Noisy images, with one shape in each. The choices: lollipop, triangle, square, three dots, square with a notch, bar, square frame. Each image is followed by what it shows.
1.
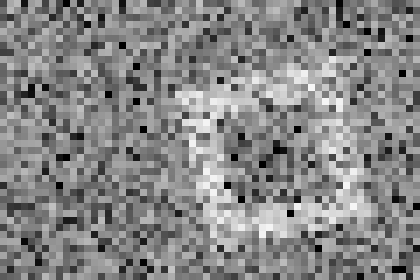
square frame
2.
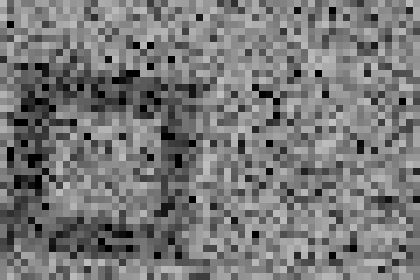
square frame
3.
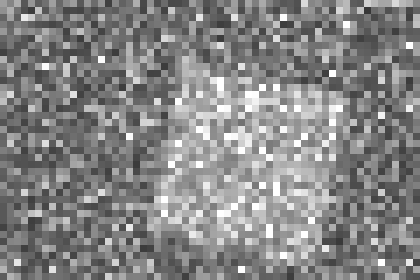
square
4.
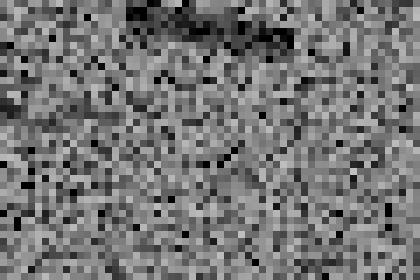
bar
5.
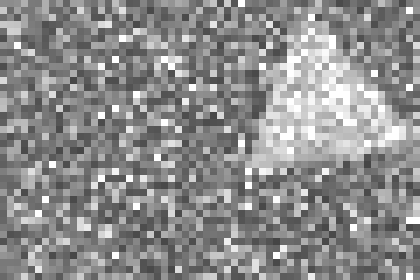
triangle
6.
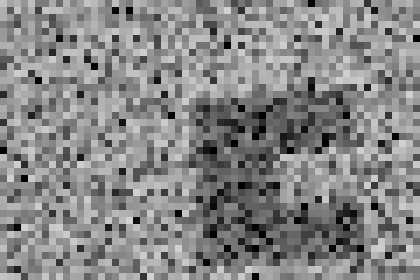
square with a notch
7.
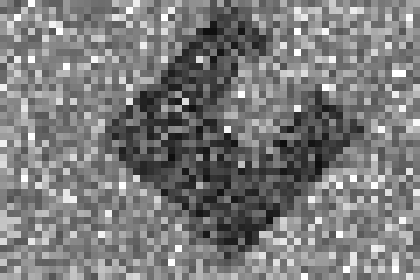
square with a notch
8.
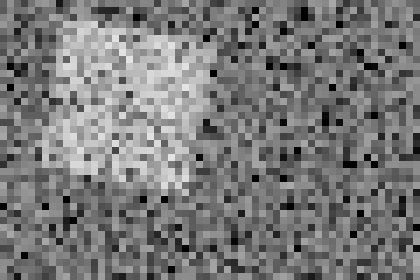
square
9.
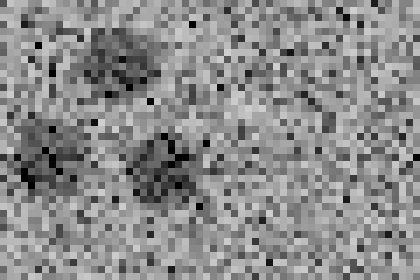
three dots
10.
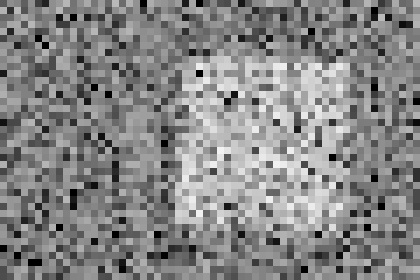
square
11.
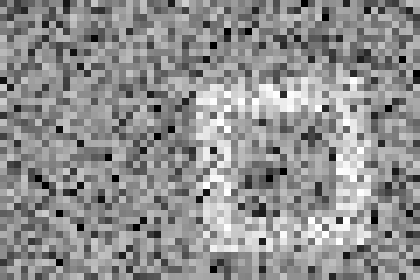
square frame
